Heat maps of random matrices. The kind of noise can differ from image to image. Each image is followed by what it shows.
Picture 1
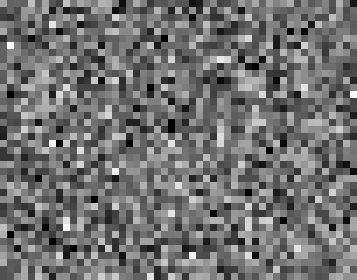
independent entries
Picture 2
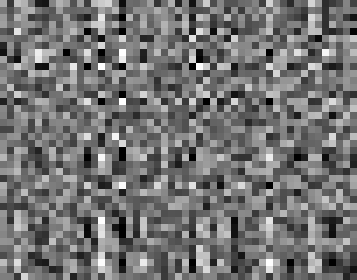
low rank plus noise
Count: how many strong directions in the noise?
one
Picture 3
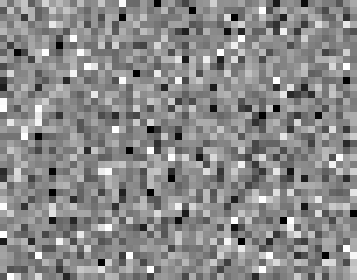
heavy tails
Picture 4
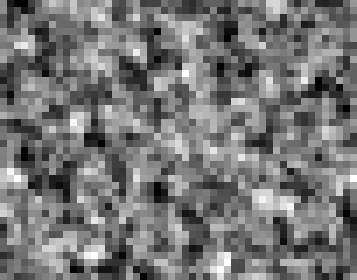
blotchy
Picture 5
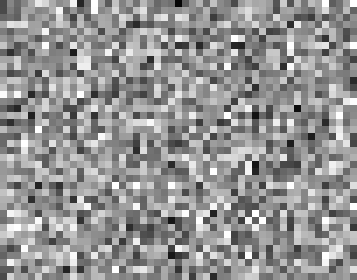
low rank plus noise
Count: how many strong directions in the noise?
three or four
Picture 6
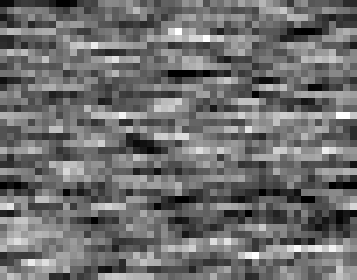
streaked along the rows
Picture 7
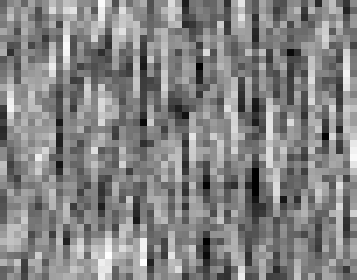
streaked along the columns
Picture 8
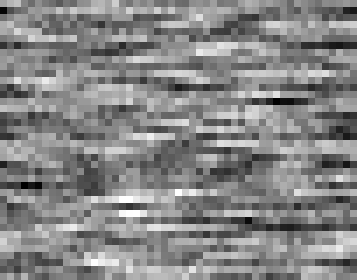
streaked along the rows
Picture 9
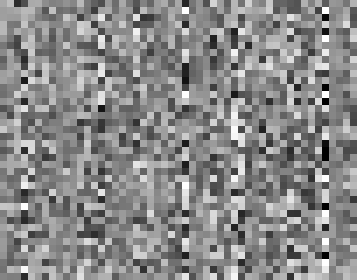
columns of uneven size
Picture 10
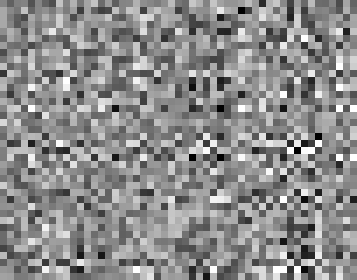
low rank plus noise
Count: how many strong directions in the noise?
two
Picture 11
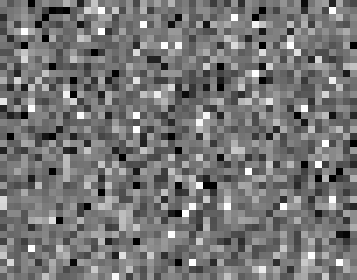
heavy tails
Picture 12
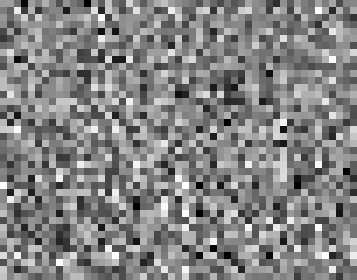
low rank plus noise
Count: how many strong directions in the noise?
five to eight
